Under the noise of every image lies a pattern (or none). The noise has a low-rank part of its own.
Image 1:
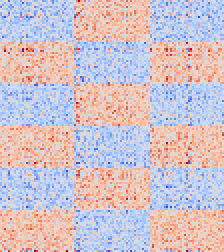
a checkerboard
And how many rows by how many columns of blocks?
6 by 3
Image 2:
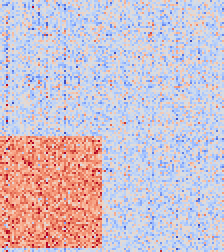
one block
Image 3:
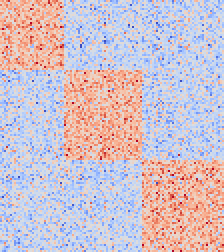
blocks along the diagonal
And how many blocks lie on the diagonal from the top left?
3
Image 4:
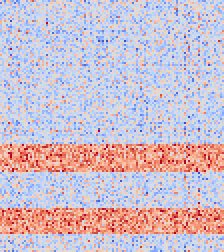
bands of rows
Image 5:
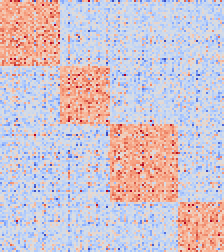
blocks along the diagonal
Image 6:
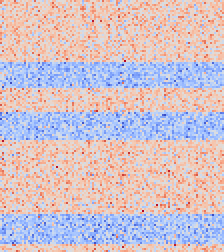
bands of rows
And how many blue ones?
3
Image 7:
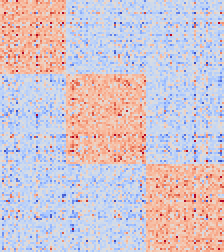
blocks along the diagonal
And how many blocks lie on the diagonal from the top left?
3
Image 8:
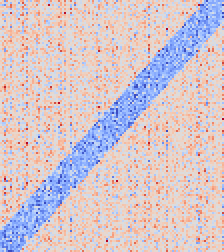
a diagonal band
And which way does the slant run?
bottom left to top right
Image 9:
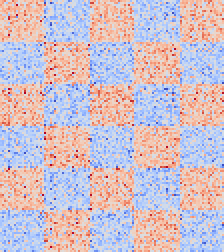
a checkerboard
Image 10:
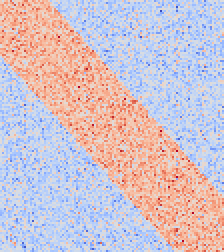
a diagonal band
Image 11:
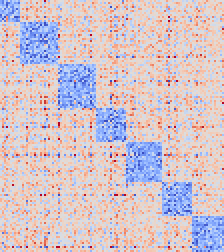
blocks along the diagonal
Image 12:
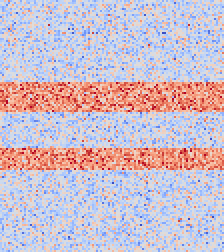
bands of rows
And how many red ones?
2
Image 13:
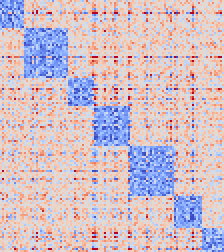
blocks along the diagonal
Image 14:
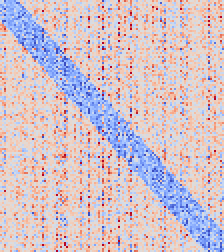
a diagonal band
